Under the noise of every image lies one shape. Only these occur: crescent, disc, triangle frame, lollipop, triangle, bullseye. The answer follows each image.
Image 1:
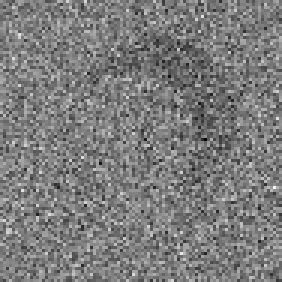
crescent
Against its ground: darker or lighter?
darker
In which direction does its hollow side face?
down and left
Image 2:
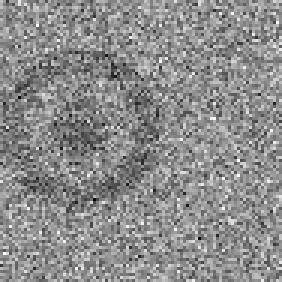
bullseye
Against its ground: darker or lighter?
darker
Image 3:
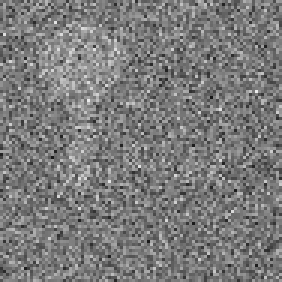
lollipop
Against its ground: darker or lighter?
lighter
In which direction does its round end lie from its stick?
up
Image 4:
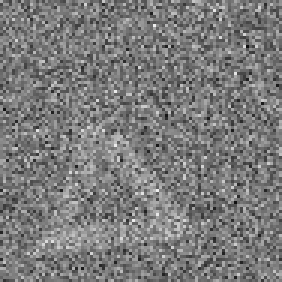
triangle frame
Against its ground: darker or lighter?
lighter
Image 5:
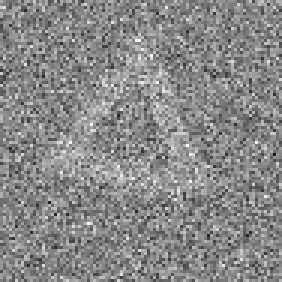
triangle frame
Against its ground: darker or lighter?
lighter
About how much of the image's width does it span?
two thirds
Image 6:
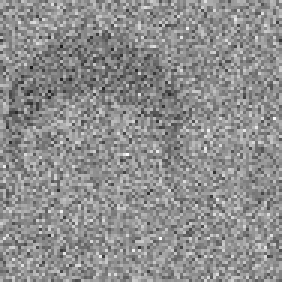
crescent
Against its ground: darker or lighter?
darker
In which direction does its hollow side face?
down
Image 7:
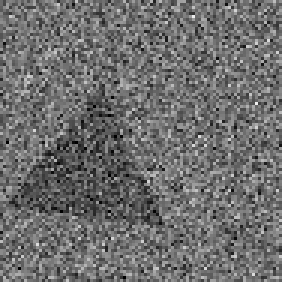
triangle
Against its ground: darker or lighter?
darker
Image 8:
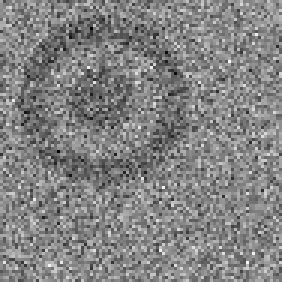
bullseye
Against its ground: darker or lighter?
darker
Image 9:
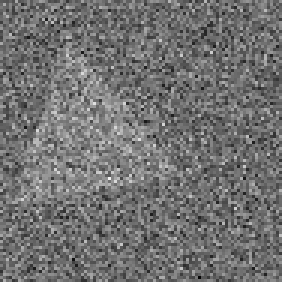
triangle
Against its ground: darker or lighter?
lighter
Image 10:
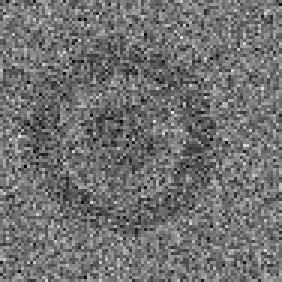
bullseye
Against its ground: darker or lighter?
darker
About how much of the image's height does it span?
two thirds
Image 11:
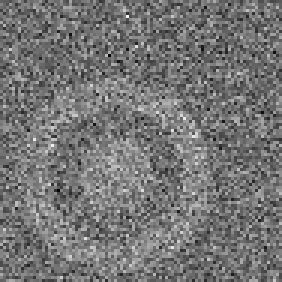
bullseye
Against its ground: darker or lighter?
lighter
